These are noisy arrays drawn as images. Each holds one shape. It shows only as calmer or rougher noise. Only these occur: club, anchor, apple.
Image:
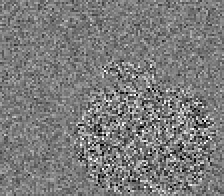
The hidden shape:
apple
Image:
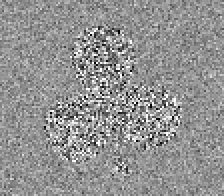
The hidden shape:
club
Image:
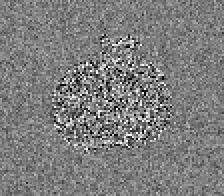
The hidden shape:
apple
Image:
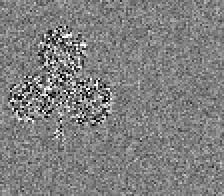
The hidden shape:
club
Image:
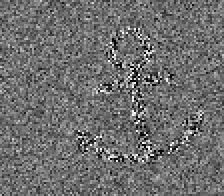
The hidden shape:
anchor
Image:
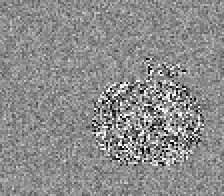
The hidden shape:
apple
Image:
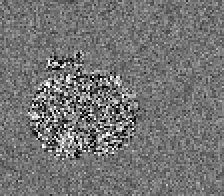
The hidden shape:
apple
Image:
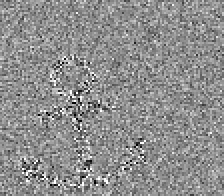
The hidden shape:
anchor
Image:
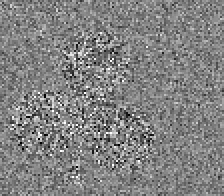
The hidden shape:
club
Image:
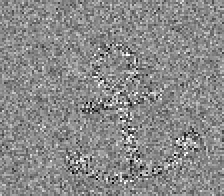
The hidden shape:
anchor
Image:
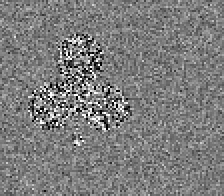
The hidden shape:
club
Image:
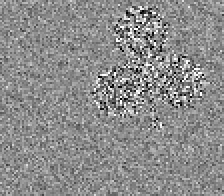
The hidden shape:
club
